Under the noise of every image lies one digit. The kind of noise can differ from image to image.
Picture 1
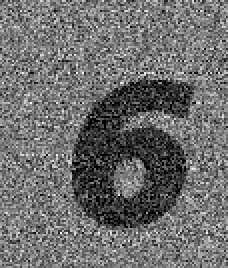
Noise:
rows of uneven size
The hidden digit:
6
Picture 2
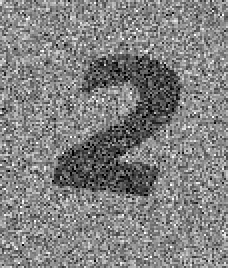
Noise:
low rank plus noise
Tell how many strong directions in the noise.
two
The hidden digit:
2
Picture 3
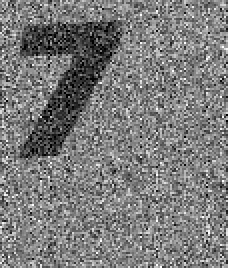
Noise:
columns of uneven size
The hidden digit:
7
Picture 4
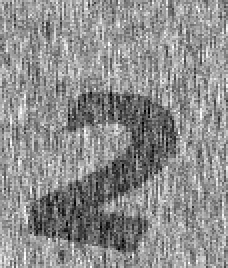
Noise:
streaked along the columns
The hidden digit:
2
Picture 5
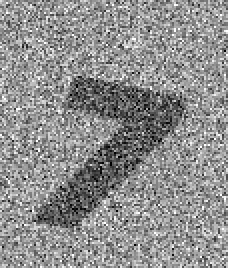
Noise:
independent entries
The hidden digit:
7
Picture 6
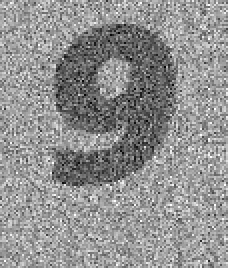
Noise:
low rank plus noise
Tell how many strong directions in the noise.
five to eight
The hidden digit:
9
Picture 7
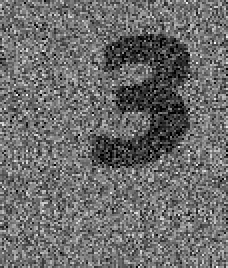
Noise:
low rank plus noise
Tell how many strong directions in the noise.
two
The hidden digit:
3
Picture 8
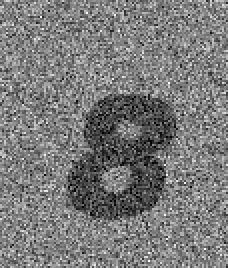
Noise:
independent entries
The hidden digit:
8
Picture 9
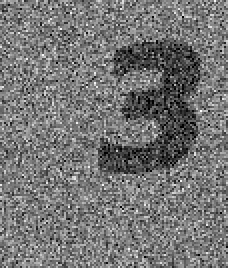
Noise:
independent entries
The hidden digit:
3
